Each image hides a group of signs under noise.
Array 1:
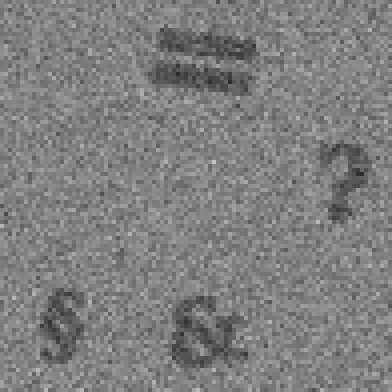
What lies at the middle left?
nothing
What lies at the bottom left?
section sign
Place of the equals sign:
top middle
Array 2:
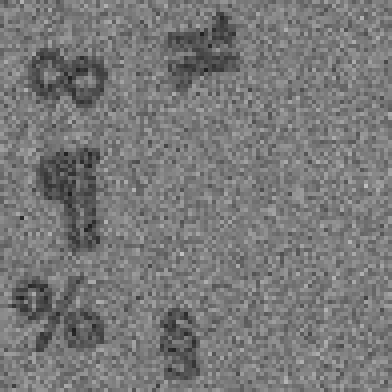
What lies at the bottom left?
percent sign
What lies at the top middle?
not-equal sign
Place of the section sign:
bottom middle
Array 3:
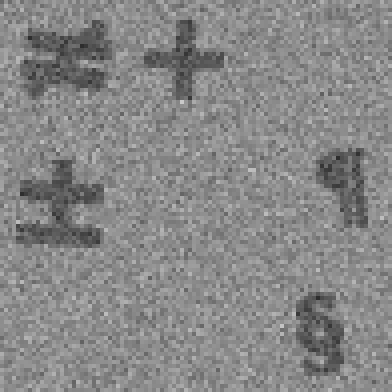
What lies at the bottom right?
section sign
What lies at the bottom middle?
nothing
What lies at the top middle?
plus sign
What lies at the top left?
not-equal sign
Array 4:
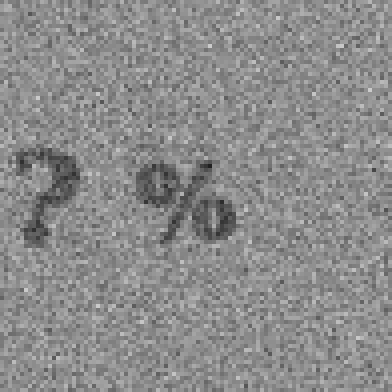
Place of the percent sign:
centre
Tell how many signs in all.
2
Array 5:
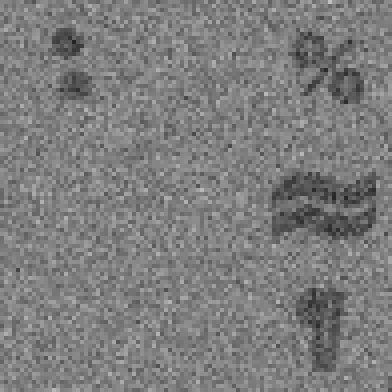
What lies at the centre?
nothing
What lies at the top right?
percent sign
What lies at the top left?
colon
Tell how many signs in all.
4
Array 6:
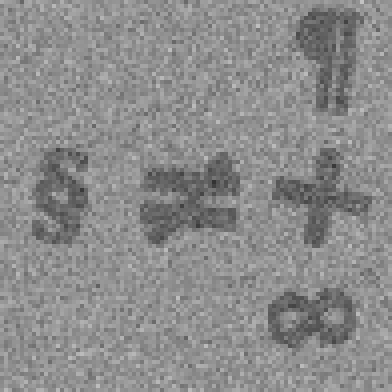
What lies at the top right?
pilcrow
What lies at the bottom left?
nothing
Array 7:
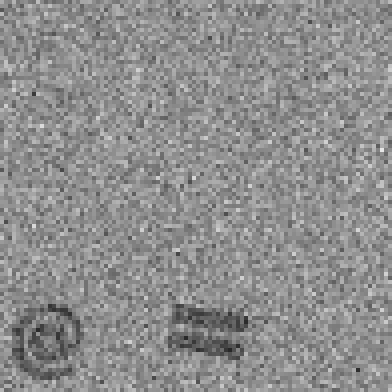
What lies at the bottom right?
nothing
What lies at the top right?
nothing
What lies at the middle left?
nothing
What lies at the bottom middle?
equals sign
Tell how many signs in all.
2
